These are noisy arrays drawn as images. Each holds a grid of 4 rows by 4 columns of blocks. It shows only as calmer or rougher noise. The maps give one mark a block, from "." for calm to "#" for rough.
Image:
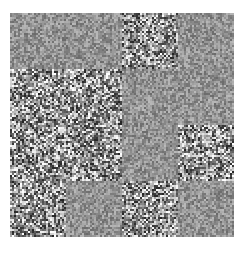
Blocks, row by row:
. . # .
# # . .
# # . #
# . # .
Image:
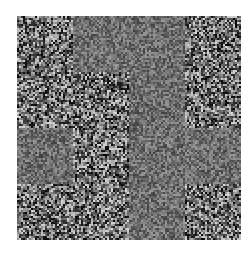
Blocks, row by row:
# . . #
# # . #
. # . .
# # . #
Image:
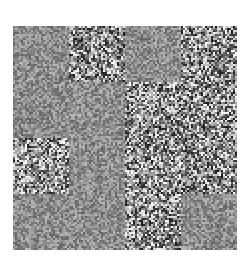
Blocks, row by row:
. # . #
. . # #
# . # #
. . # .
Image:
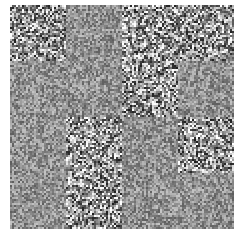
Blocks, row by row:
# . # #
. . # .
. # . #
. # . .
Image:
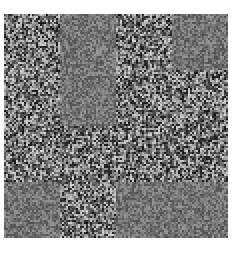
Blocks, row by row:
# . # .
# . # #
# # # #
. # . .
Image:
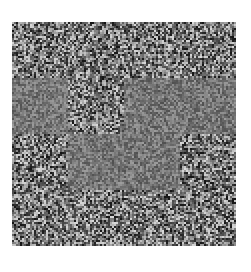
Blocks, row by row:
# # # #
. # . .
# . . #
# # # #
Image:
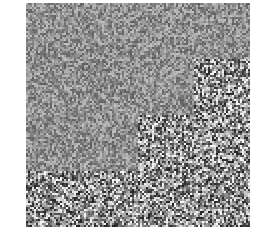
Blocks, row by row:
. . . .
. . . #
. . # #
# # # #
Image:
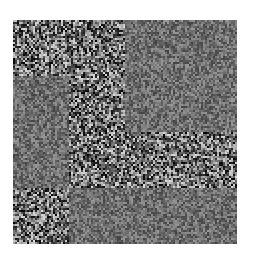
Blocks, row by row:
# # . .
. # . .
. # # #
# . . .
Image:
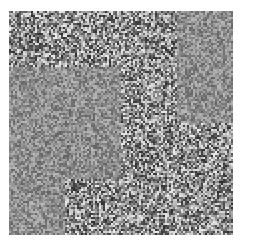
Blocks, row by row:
# # # .
. . # .
. . # #
. # # #
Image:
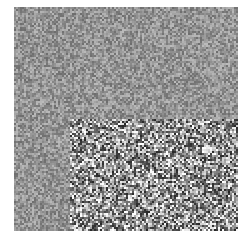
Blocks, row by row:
. . . .
. . . .
. # # #
. # # #
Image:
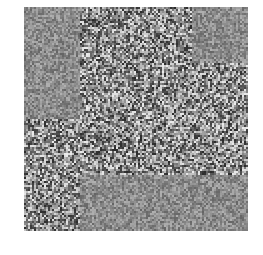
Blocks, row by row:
. # # .
. # # #
# # # #
# . . .
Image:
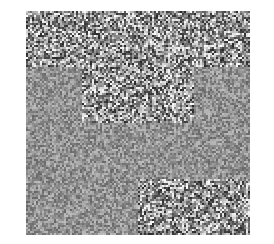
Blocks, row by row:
# # # #
. # # .
. . . .
. . # #
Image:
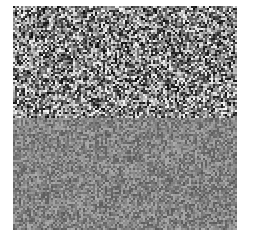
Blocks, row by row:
# # # #
# # # #
. . . .
. . . .
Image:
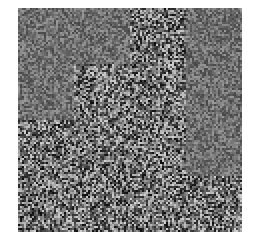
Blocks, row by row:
. . # .
. # # .
# # # .
# # # #
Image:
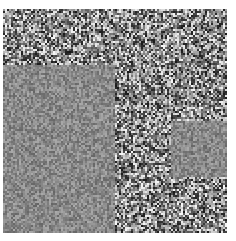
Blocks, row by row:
# # # #
. . # #
. . # .
. . # #
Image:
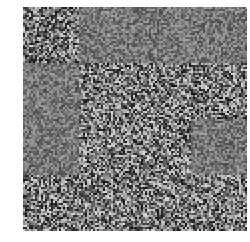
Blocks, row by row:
# . . .
. # # #
. # # .
# # # #
